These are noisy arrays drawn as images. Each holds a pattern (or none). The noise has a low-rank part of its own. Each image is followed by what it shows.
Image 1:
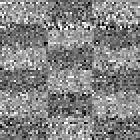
a checkerboard
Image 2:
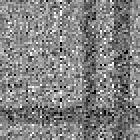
bands of rows crossing bands of columns
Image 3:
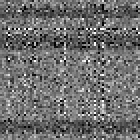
bands of rows
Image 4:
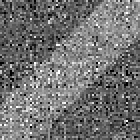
a diagonal band
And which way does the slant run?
bottom left to top right
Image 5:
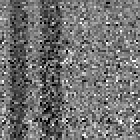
bands of columns
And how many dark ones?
2
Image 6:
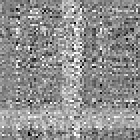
bands of rows crossing bands of columns
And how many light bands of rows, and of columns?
1 and 1
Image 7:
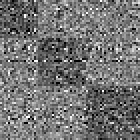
blocks along the diagonal
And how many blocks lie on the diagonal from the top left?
3
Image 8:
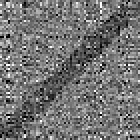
a diagonal band
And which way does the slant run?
bottom left to top right
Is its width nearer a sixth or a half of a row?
a sixth
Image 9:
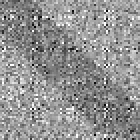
a diagonal band
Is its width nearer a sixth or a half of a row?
a half
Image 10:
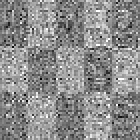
a checkerboard
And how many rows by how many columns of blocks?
3 by 5
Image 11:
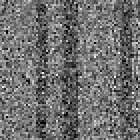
bands of columns
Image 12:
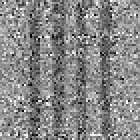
bands of columns
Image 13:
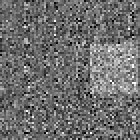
one block
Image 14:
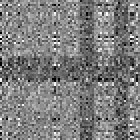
bands of rows crossing bands of columns
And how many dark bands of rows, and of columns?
1 and 2
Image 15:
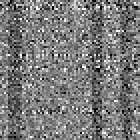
bands of columns
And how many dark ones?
3
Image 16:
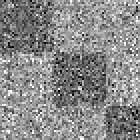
blocks along the diagonal
